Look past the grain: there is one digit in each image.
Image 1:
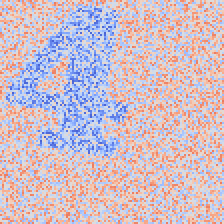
4
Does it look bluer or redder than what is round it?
bluer
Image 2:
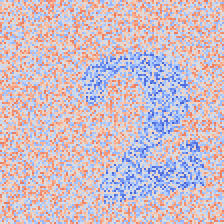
2
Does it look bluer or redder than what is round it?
bluer
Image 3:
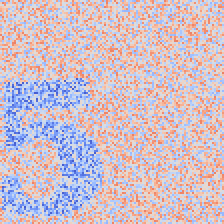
5
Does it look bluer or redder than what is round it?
bluer
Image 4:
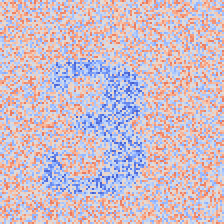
3
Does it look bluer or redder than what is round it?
bluer
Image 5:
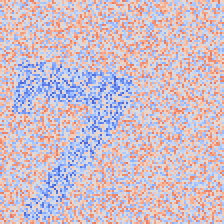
7
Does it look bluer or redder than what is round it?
bluer
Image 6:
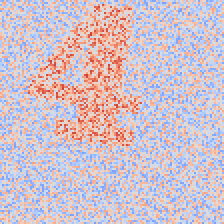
4
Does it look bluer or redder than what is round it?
redder
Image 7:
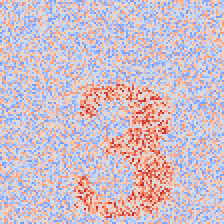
3
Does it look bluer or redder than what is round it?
redder
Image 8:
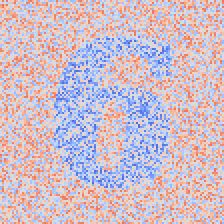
6
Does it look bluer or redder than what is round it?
bluer
